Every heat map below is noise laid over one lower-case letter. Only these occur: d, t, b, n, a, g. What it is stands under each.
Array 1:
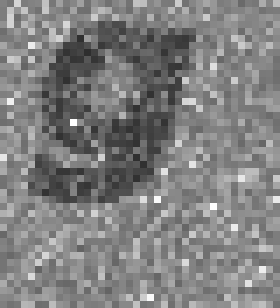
g
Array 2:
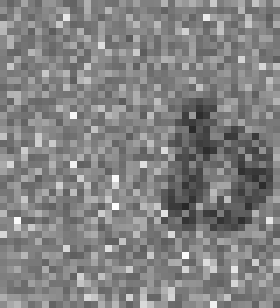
b
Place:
middle right
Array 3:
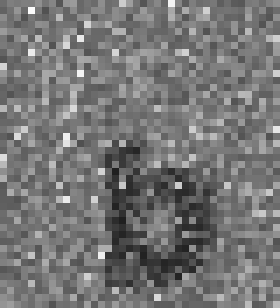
b
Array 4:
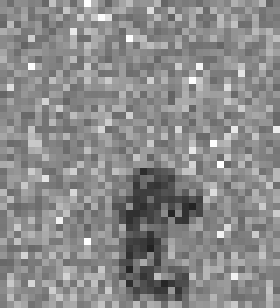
t
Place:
bottom middle
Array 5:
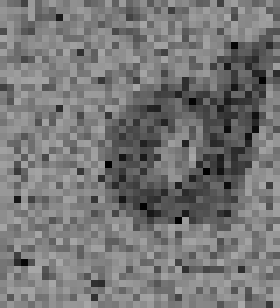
d
